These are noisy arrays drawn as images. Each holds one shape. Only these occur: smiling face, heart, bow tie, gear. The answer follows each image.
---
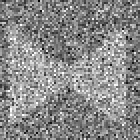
bow tie
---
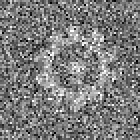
gear
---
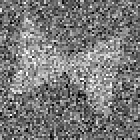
bow tie
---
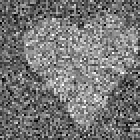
heart
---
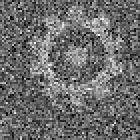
gear
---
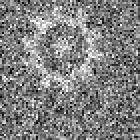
gear
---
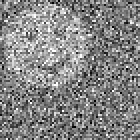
smiling face
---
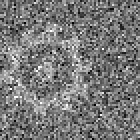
gear
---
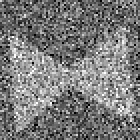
bow tie
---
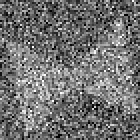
bow tie
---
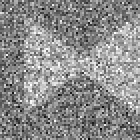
bow tie
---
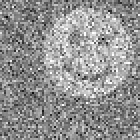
smiling face
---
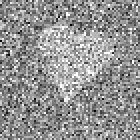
heart
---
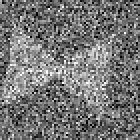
bow tie
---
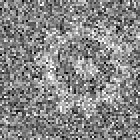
gear
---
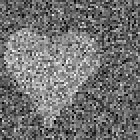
heart
